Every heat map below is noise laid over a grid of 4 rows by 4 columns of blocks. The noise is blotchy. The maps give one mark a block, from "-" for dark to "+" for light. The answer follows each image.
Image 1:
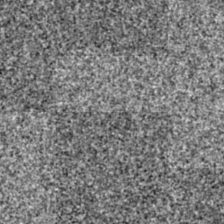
- - - +
- + + +
+ - - +
+ - - -
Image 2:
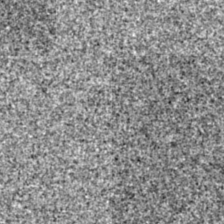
- + + +
+ + - -
+ + - -
+ + - -
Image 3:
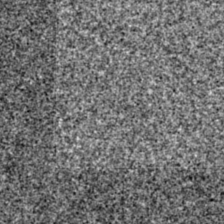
- + + +
- + + +
- + + +
- - - -
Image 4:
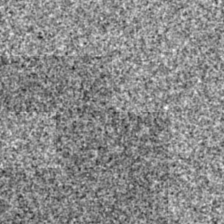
+ + + +
- - + +
+ - - +
- - - +
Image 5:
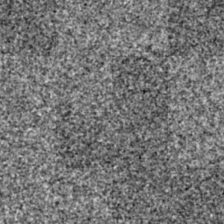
- + + -
+ + - +
+ - - +
+ + - -
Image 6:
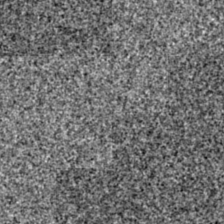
- - + +
+ + + -
+ + - -
+ - - -
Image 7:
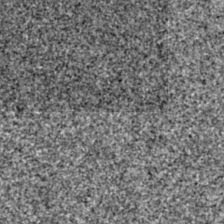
- - - +
- - - +
+ + + +
+ + + +
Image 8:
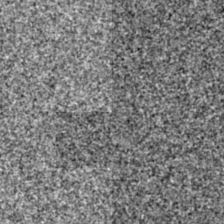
+ + - -
+ + - -
+ - - -
+ + - -
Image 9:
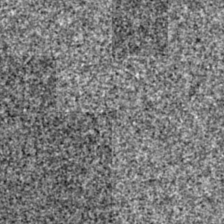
+ + - +
- + + +
- - + +
- - + +
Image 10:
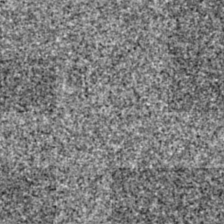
+ + + -
- + + -
+ + + +
- + - -
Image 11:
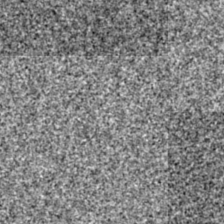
- - - +
+ + + +
+ + + -
+ + + -
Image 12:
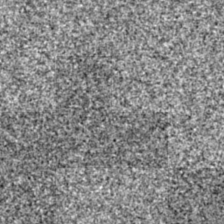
+ + + +
+ - + +
- - - +
- + + -
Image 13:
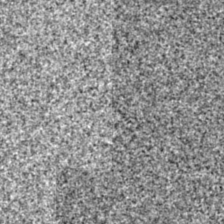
+ + - -
+ + - -
+ + - -
+ - - -
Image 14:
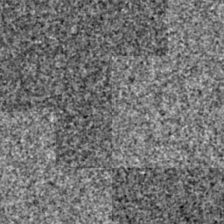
- - - +
- - + +
+ - + +
+ + - -
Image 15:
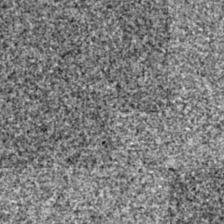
- - - +
- - - +
- - + +
+ + + -
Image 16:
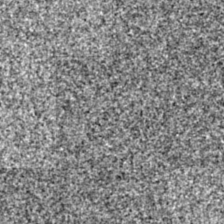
+ + - -
+ - - -
+ - - -
- - - +
